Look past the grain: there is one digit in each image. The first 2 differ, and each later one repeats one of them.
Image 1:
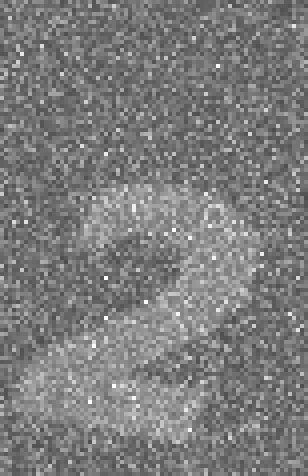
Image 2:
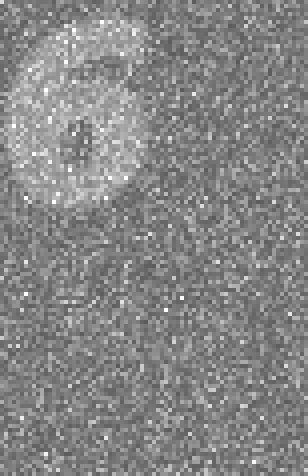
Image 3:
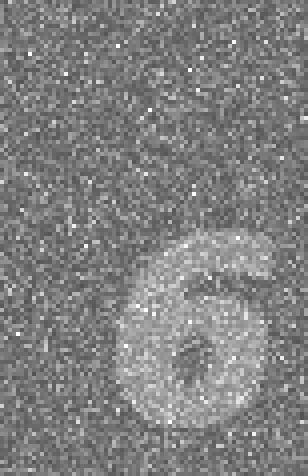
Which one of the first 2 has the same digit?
2
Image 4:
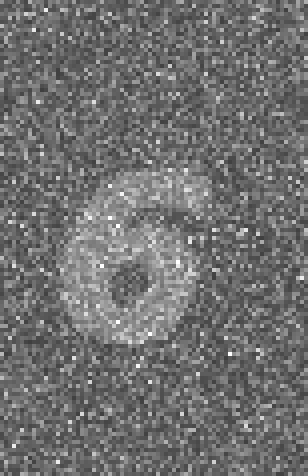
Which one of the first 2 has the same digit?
2
